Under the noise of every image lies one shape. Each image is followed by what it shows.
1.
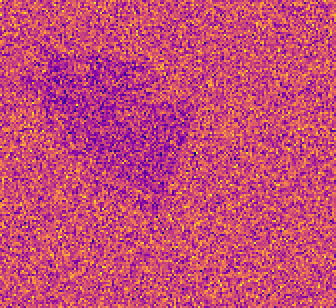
chess knight
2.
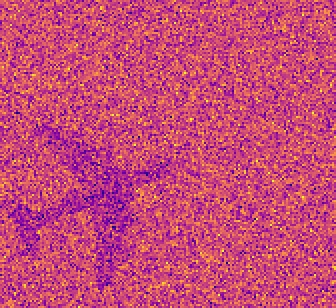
airplane
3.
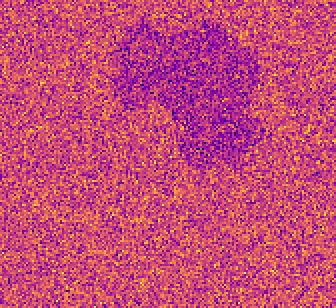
car
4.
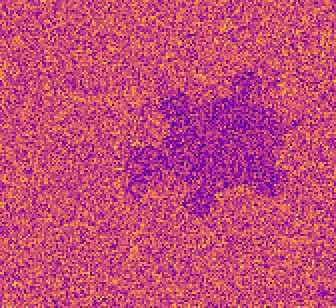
turtle
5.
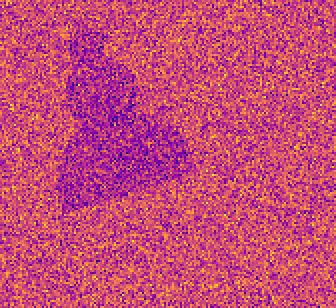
chess pawn
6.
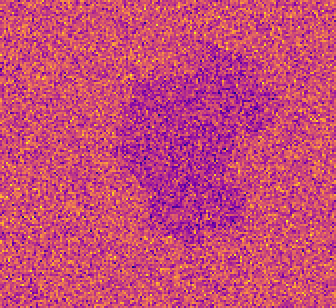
car
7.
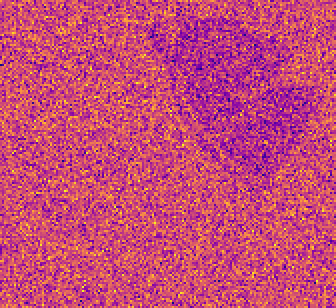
chess knight
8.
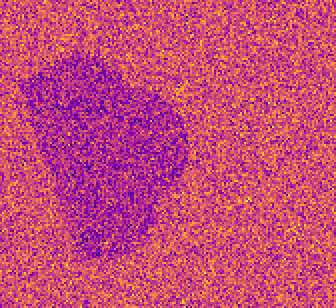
cloud
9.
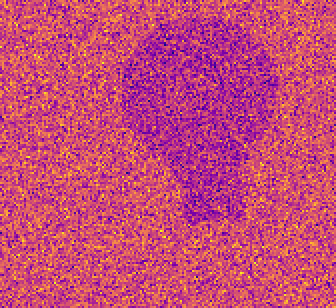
light bulb
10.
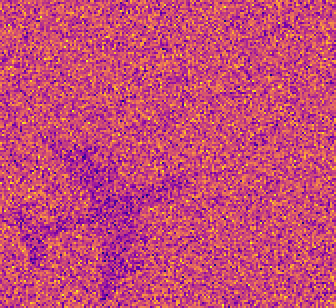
airplane
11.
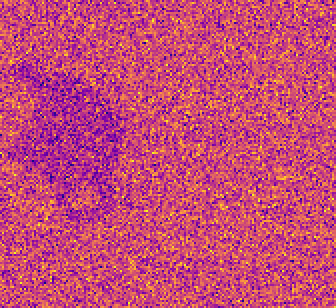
teapot
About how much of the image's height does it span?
half
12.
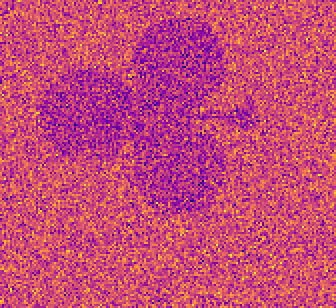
club
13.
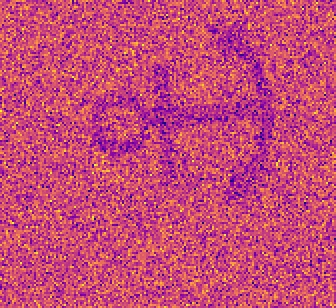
anchor
